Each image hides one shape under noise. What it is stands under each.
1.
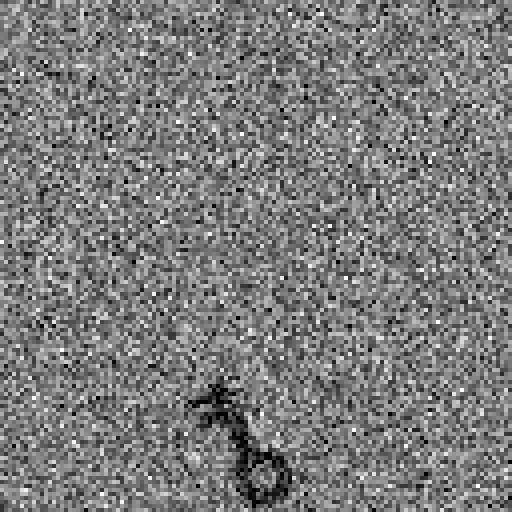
dark key, bottom middle
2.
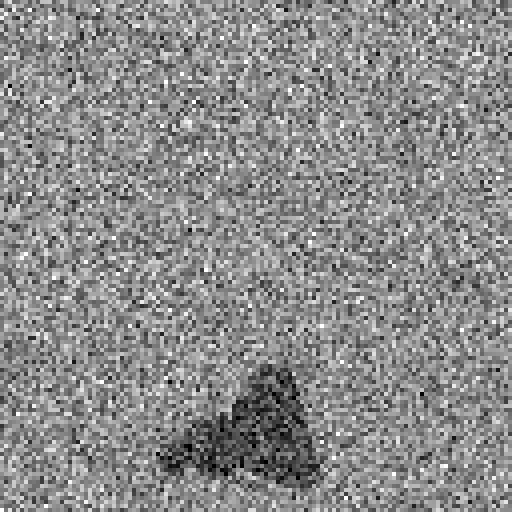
dark chess pawn, bottom middle
